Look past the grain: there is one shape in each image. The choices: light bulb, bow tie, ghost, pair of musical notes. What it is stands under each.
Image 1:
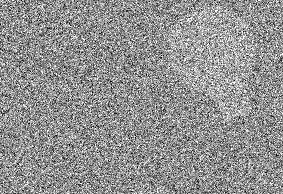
light light bulb
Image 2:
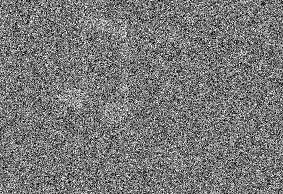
light pair of musical notes
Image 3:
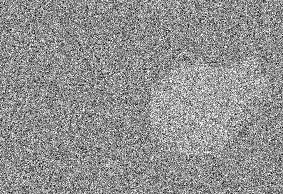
light light bulb
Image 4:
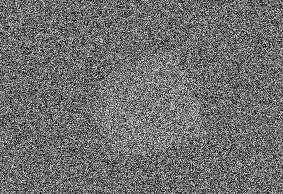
light ghost
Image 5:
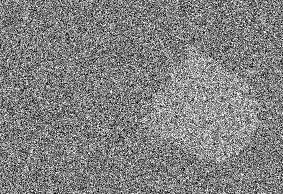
light ghost
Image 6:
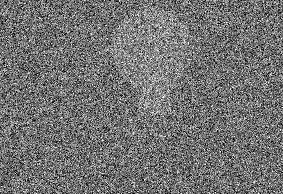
light light bulb
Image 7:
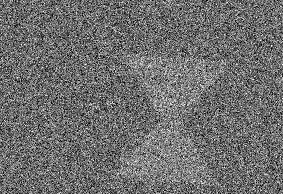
light bow tie
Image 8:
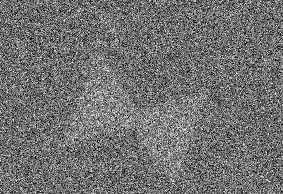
light bow tie
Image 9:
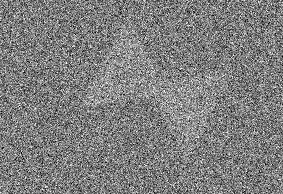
light bow tie
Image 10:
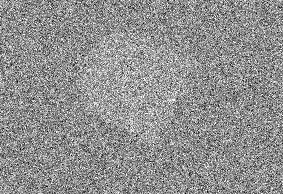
light ghost
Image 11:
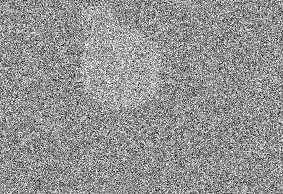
light light bulb
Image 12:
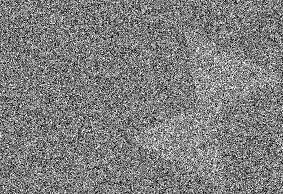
light bow tie
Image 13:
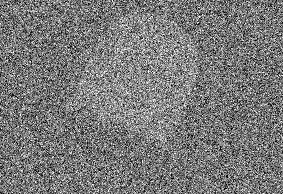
light ghost
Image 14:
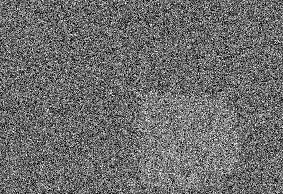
light ghost
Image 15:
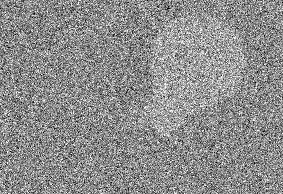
light light bulb
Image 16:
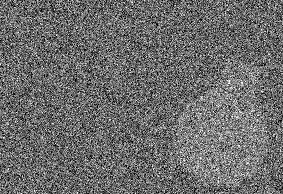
light light bulb
